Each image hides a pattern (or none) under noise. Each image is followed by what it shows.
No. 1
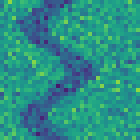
a wavy band
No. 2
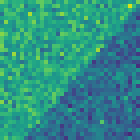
a sharp edge
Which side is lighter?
top left
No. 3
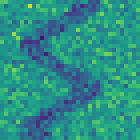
a wavy band
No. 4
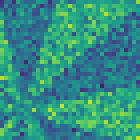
spokes from one point
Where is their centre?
bottom left
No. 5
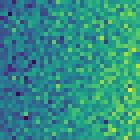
a smooth slope
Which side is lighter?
right
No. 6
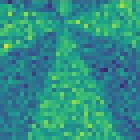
spokes from one point
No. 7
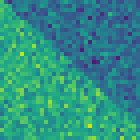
a sharp edge
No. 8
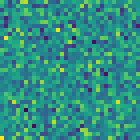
only noise
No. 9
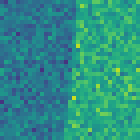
a sharp edge
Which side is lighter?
right
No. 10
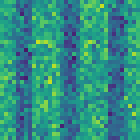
vertical stripes
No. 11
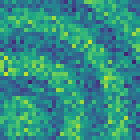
rings round one point
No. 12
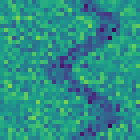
a wavy band
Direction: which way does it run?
top to bottom
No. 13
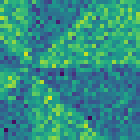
spokes from one point
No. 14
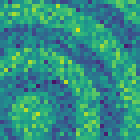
rings round one point
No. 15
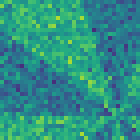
spokes from one point
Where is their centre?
bottom right
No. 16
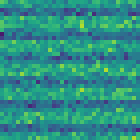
horizontal stripes
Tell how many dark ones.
6
